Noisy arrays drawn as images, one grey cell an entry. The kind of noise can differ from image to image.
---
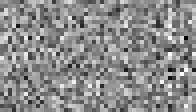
low rank plus noise
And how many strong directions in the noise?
one
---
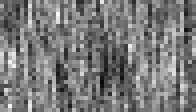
streaked along the columns
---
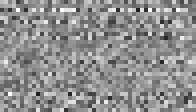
rows of uneven size
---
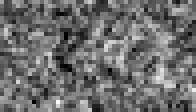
blotchy
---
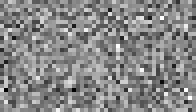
low rank plus noise
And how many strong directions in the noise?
three or four
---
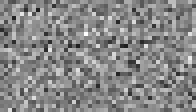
independent entries
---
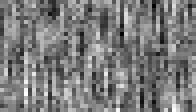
streaked along the columns
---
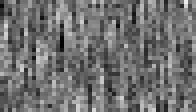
streaked along the columns
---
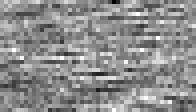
streaked along the rows
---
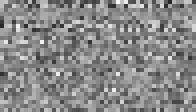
rows of uneven size
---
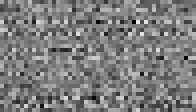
rows of uneven size
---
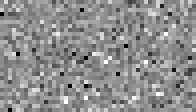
heavy tails
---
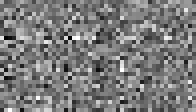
low rank plus noise
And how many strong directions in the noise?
two
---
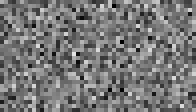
independent entries
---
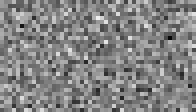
low rank plus noise
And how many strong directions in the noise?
five to eight
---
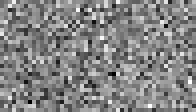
independent entries
